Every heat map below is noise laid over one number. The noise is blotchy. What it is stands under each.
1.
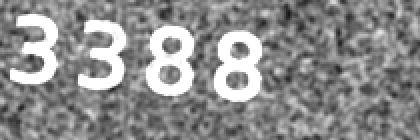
3388
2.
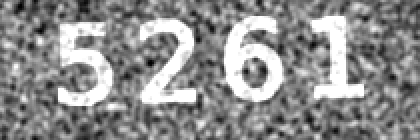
5261
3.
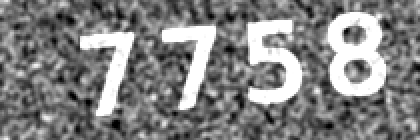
7758
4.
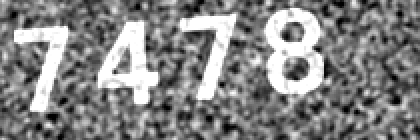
7478
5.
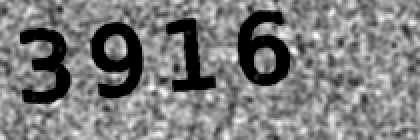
3916
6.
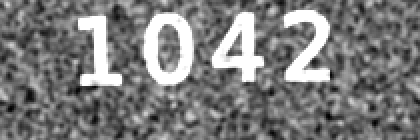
1042
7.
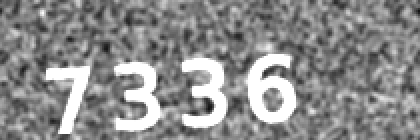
7336
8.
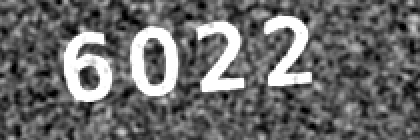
6022
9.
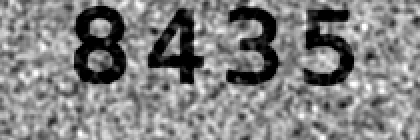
8435
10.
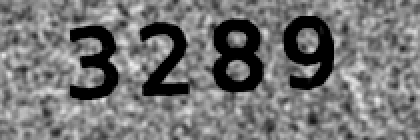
3289
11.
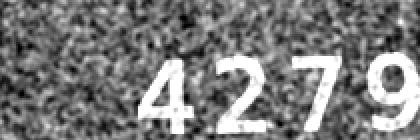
4279
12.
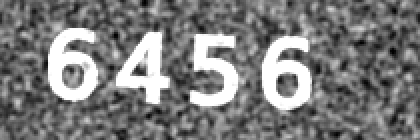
6456
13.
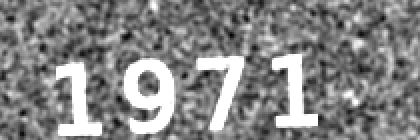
1971
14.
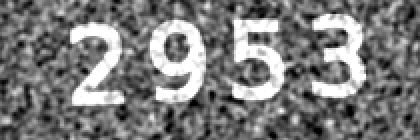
2953
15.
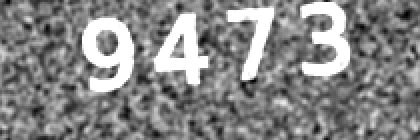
9473
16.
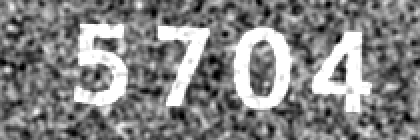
5704
